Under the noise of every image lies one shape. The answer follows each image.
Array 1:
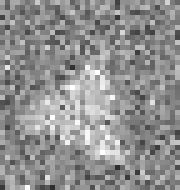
triangle
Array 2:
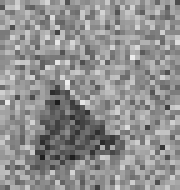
triangle
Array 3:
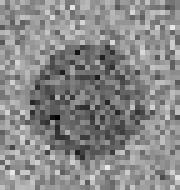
disc
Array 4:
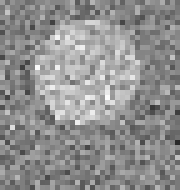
disc
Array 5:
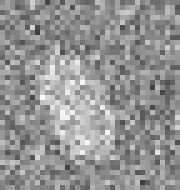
ellipse
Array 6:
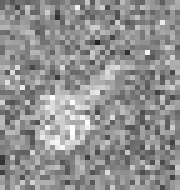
lollipop
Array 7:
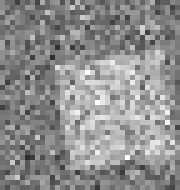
square
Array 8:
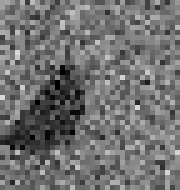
half disc
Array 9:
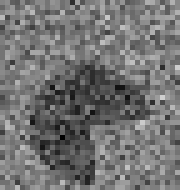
disc with a wedge cut out
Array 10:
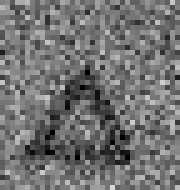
triangle frame
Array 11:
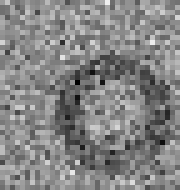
ring
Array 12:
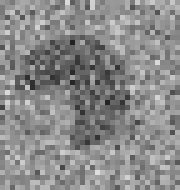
disc with a wedge cut out
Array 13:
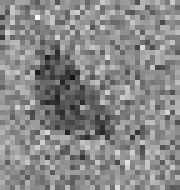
half disc
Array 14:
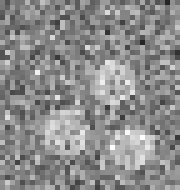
three dots
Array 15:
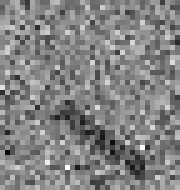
bar
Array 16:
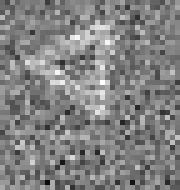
triangle frame
